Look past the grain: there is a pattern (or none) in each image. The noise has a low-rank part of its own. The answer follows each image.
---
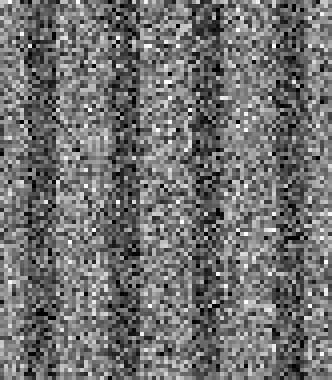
vertical stripes
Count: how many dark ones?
4
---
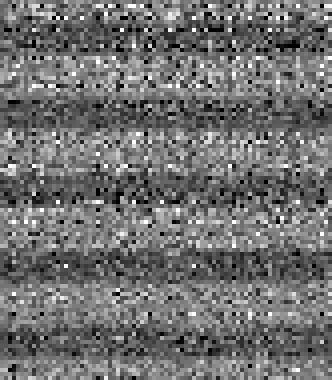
horizontal stripes
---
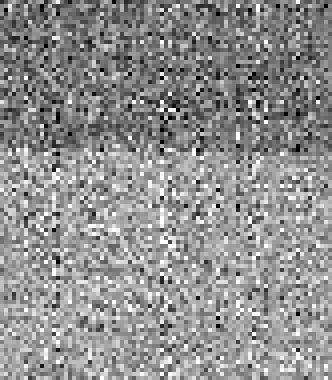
a sharp edge
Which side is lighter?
bottom
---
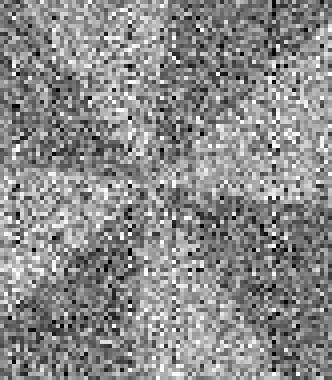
spokes from one point
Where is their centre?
centre
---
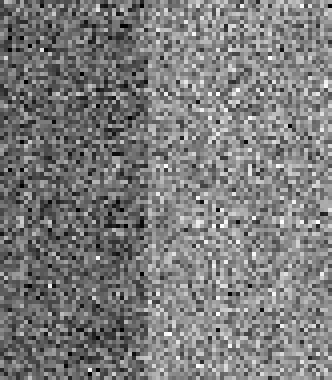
a sharp edge
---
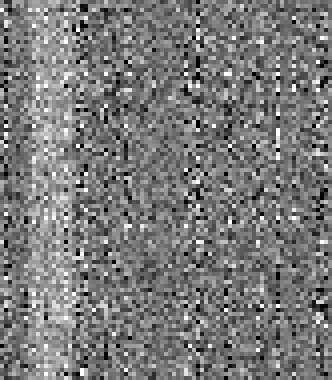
one vertical stripe
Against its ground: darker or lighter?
lighter
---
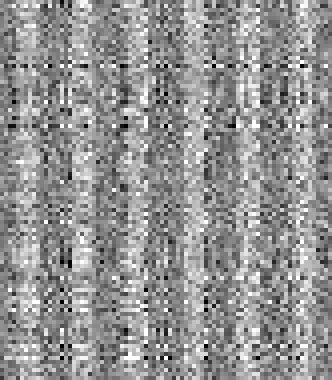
vertical stripes
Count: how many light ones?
6
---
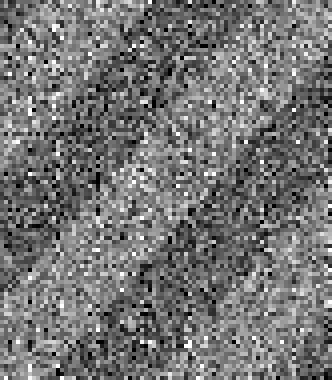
diagonal stripes
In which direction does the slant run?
bottom left to top right
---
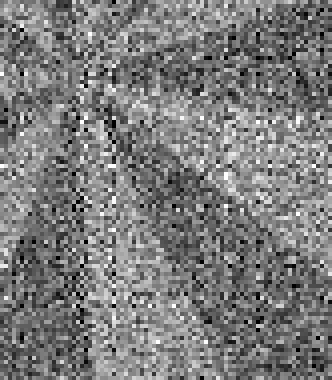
spokes from one point
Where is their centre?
top left
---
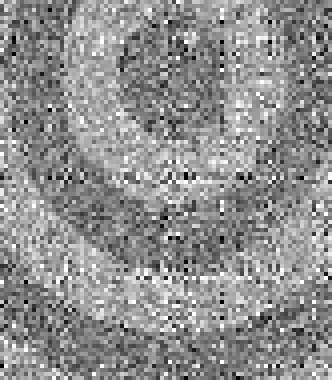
rings round one point
